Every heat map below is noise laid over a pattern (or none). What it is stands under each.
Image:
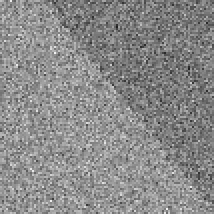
a sharp edge
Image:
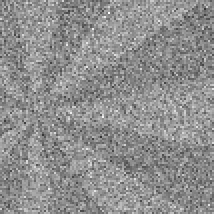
spokes from one point
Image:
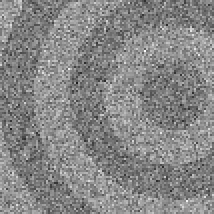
rings round one point
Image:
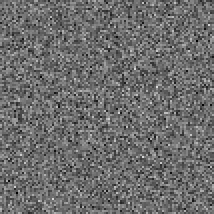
only noise
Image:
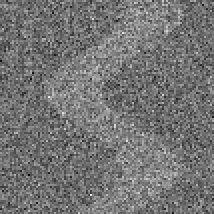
a wavy band
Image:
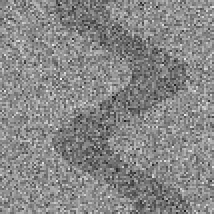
a wavy band
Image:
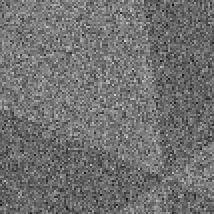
spokes from one point
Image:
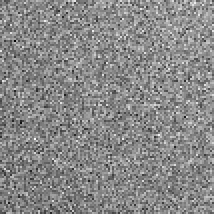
a smooth slope
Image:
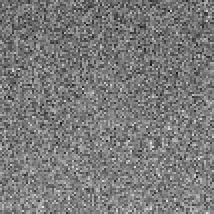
a smooth slope
